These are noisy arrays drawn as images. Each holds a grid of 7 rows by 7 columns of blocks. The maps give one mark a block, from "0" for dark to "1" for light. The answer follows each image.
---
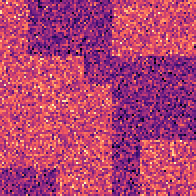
1000111
1000111
1110000
1111000
1111000
1111011
0011011
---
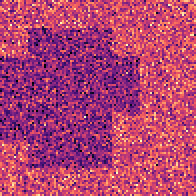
1111111
1000111
0000011
0000011
0000111
1000111
1111111
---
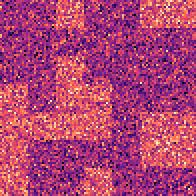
0010011
0000000
0010000
1011000
1111011
1000011
1001000
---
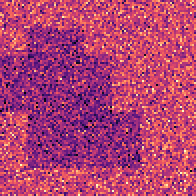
1111111
1001111
0000111
0000111
1000011
1000011
1111111
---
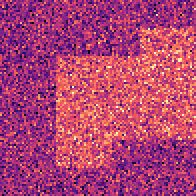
0000000
0000011
0011111
0011111
0011111
0011000
0000000
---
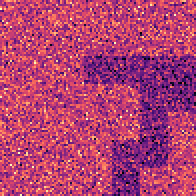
1111111
1111111
1110000
1111100
1111101
1111001
1111011
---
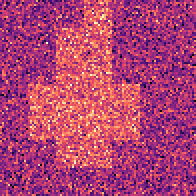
0001000
0011000
0011000
0111100
0111100
0011000
0000000
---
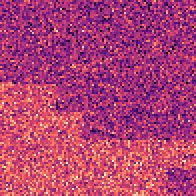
0000000
0000000
0000000
1100000
1110000
1111111
1111110
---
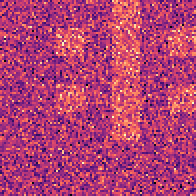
0000100
0010101
0000100
0010101
0000100
0000000
0000000
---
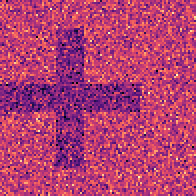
1111111
1101111
1101111
0000011
1101111
1101111
1111111
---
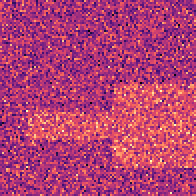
0000000
0000000
0000000
0000111
0111111
0000111
0000000
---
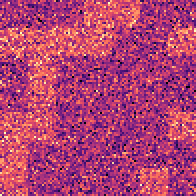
0001100
1111001
0100000
0100000
1100001
1000000
1000010
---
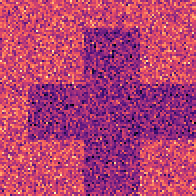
1111111
1110011
1110011
1000000
1000000
1110011
1110011
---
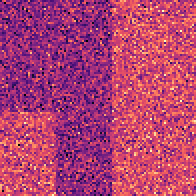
0000111
0000111
0000111
0000111
1100111
1100111
1100111
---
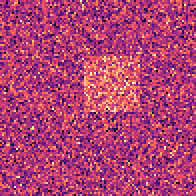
0000000
0000000
0001100
0001100
0000000
0000000
0000000
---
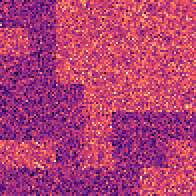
0011111
1011111
0011111
0001111
0001000
1101001
0000011
